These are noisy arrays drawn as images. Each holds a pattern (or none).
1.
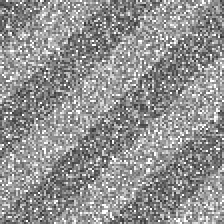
diagonal stripes
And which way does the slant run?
bottom left to top right
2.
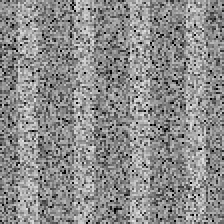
vertical stripes
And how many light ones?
4
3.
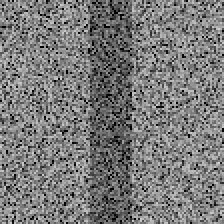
one vertical stripe
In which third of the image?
middle
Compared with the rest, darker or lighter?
darker
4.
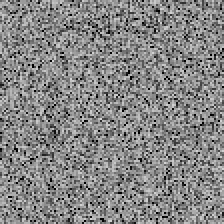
only noise
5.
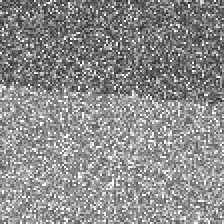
a sharp edge
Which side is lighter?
bottom
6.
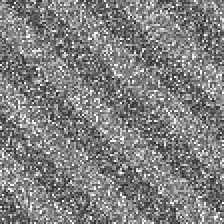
diagonal stripes
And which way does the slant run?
top left to bottom right
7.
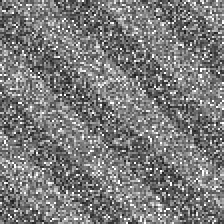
diagonal stripes
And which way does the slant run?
top left to bottom right
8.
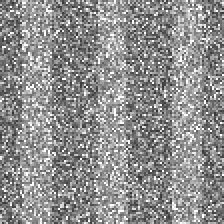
vertical stripes
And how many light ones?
3
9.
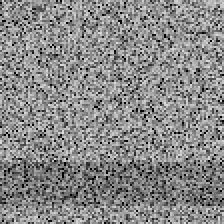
one horizontal stripe
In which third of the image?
bottom
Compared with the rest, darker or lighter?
darker
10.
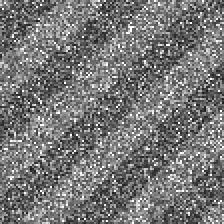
diagonal stripes
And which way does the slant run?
bottom left to top right
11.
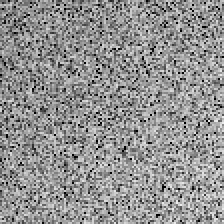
a smooth slope
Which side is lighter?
bottom right
